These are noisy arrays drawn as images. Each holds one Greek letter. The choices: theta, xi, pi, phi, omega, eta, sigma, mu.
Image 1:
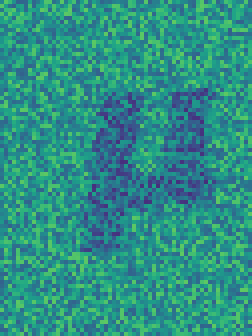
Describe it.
dark mu
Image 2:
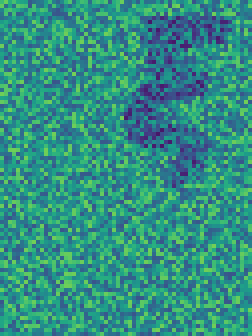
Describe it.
dark xi
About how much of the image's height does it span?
half
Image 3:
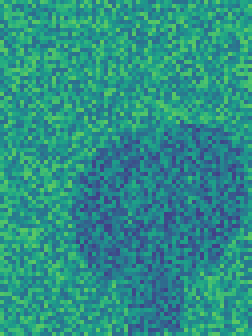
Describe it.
dark phi
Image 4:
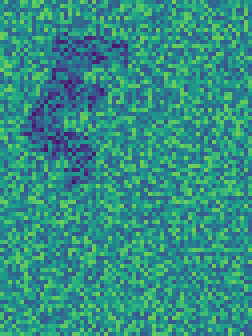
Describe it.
dark xi
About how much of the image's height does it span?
half
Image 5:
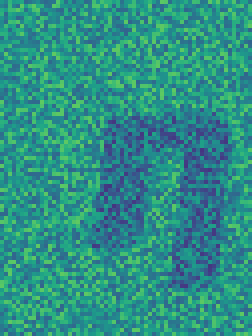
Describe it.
dark eta
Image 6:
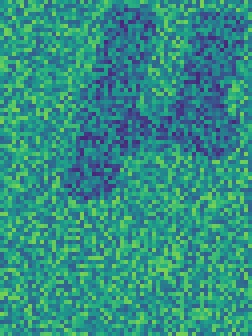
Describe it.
dark mu
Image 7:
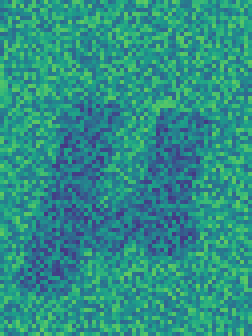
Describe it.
dark mu
